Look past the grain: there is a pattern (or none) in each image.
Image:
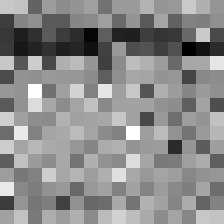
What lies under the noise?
one horizontal stripe
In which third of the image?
top
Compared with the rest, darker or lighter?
darker
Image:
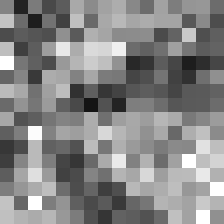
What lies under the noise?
spokes from one point
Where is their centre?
middle left
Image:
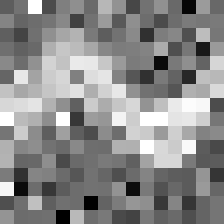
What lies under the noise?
a wavy band
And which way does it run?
left to right
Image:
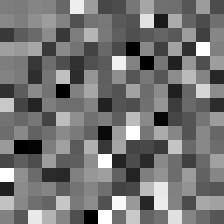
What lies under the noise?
only noise
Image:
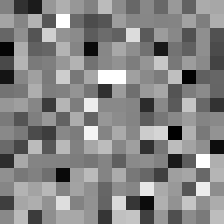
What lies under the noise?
only noise
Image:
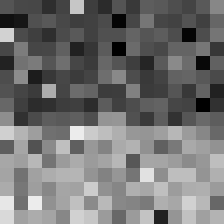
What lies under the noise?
a sharp edge
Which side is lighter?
bottom
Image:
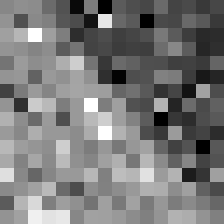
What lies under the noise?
a sharp edge
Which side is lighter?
bottom left
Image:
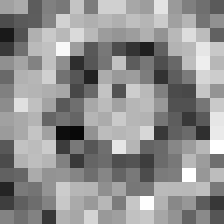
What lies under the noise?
rings round one point
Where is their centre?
centre
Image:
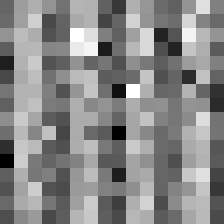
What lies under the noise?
vertical stripes
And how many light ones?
4
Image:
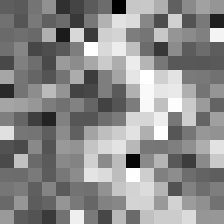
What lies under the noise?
a wavy band
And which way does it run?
top to bottom
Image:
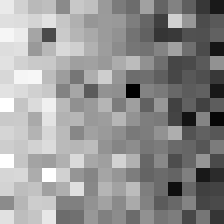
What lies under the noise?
a smooth slope
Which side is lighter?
left
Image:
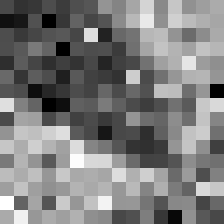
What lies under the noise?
spokes from one point
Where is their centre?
bottom right
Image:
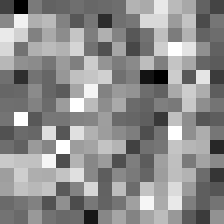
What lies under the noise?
rings round one point
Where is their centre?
middle left
